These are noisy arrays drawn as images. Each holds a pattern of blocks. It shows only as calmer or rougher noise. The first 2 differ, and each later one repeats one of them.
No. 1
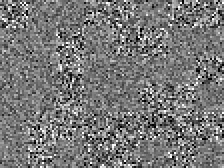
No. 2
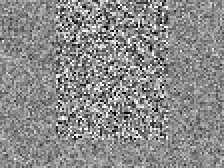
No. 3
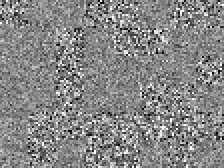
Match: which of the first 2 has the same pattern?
1
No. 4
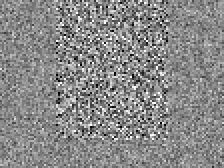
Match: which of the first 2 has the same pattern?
2
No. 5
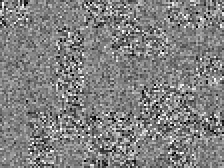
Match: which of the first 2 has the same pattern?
1
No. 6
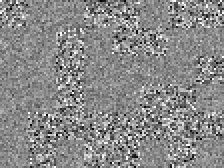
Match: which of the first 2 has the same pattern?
1
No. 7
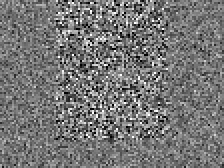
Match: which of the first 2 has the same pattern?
2
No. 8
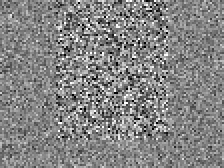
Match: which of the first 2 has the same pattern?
2
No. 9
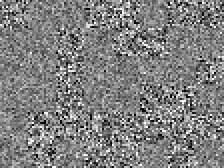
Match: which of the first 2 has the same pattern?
1
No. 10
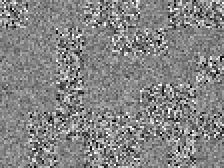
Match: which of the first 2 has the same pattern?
1
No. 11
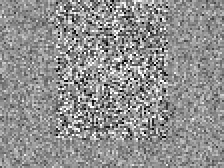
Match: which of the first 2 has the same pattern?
2
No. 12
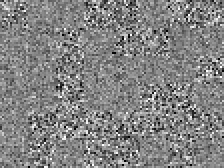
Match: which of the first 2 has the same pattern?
1
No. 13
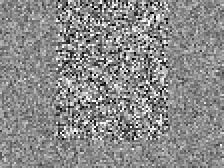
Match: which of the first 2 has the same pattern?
2
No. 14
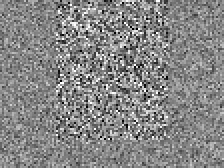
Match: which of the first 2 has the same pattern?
2
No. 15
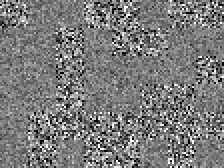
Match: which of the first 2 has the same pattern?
1
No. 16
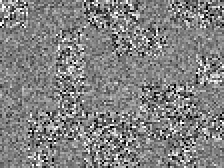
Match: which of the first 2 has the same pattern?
1
